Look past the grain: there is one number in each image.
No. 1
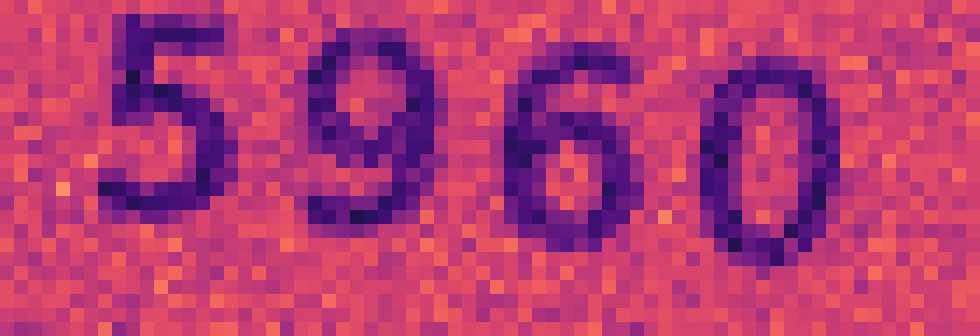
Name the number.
5960
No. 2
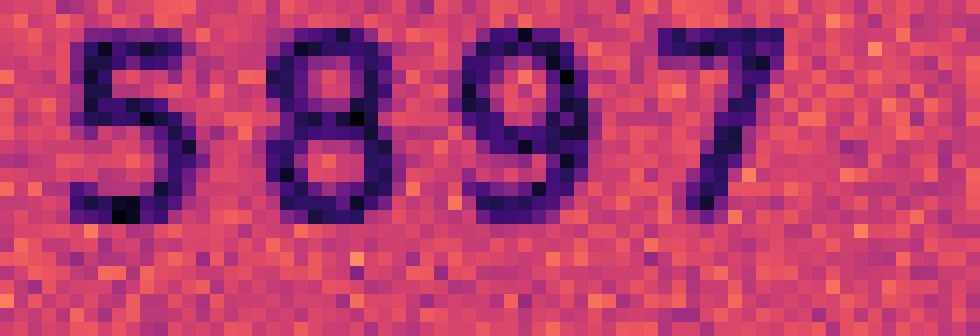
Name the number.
5897
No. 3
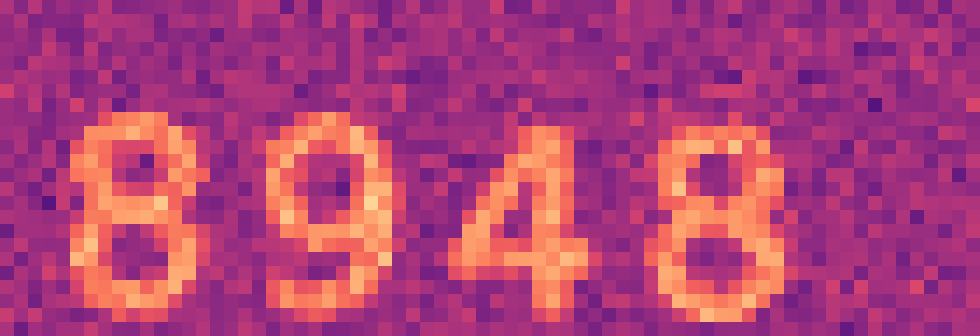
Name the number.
8948
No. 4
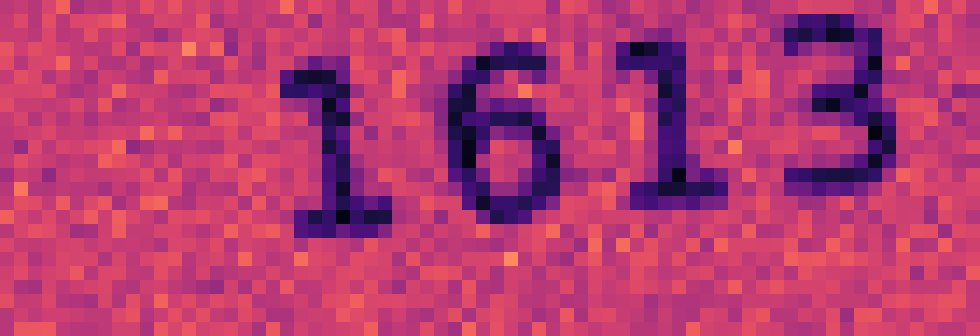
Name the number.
1613
